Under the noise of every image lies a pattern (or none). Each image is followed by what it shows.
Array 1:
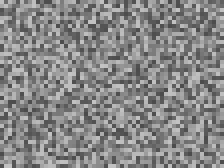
only noise
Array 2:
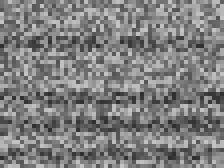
bands of rows
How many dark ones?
4
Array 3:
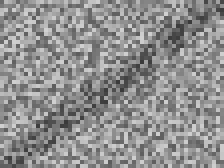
a diagonal band
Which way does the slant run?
bottom left to top right
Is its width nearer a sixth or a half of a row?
a sixth
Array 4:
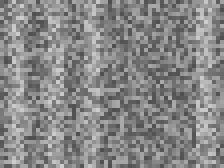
bands of columns
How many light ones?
4
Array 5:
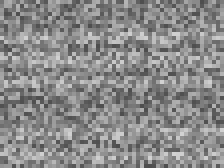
bands of rows
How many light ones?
5
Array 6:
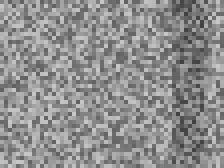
one band of columns
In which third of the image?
right
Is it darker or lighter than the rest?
darker
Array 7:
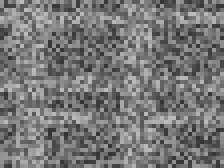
bands of rows crossing bands of columns
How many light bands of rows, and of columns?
3 and 2
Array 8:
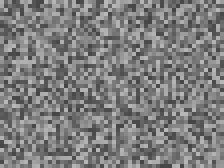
only noise
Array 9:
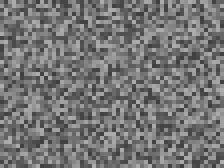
only noise
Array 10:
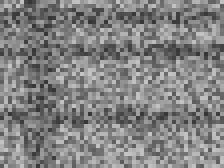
bands of rows crossing bands of columns
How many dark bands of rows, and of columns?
3 and 1
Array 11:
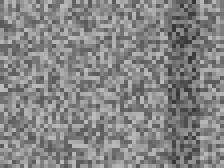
one band of columns
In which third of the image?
right
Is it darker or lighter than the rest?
darker
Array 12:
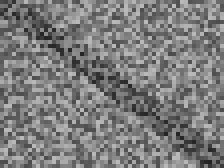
a diagonal band
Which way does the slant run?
top left to bottom right
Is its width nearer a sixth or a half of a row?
a sixth
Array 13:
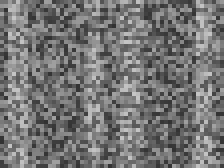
bands of columns
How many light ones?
4
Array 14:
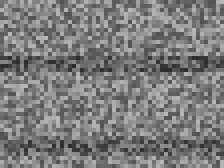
bands of rows
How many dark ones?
2
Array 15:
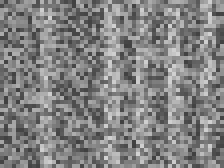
bands of columns
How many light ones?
5
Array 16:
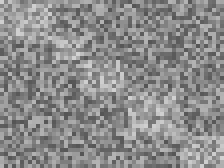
blocks along the diagonal
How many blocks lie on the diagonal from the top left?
5
